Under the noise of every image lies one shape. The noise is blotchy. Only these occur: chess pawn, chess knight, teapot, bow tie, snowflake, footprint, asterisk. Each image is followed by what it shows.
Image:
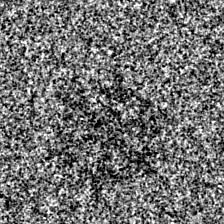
snowflake
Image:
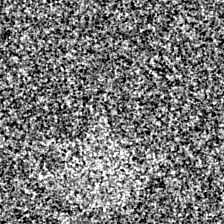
teapot
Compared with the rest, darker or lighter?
lighter
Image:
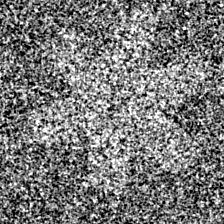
asterisk
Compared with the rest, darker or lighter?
lighter
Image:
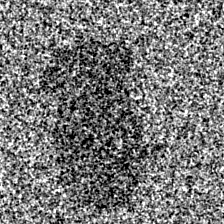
footprint
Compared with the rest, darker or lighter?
darker
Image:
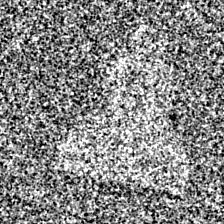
chess pawn
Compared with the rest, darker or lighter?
lighter
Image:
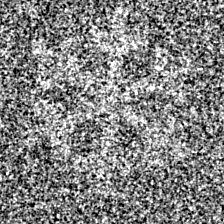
snowflake
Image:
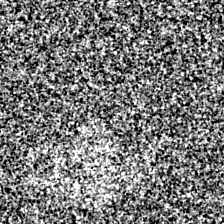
teapot
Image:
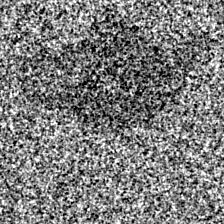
teapot
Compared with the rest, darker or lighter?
darker
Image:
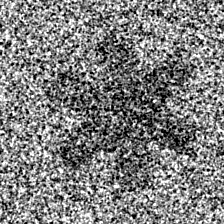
asterisk
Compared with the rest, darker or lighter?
darker
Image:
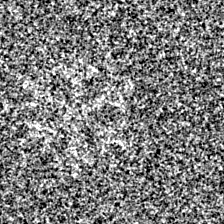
snowflake
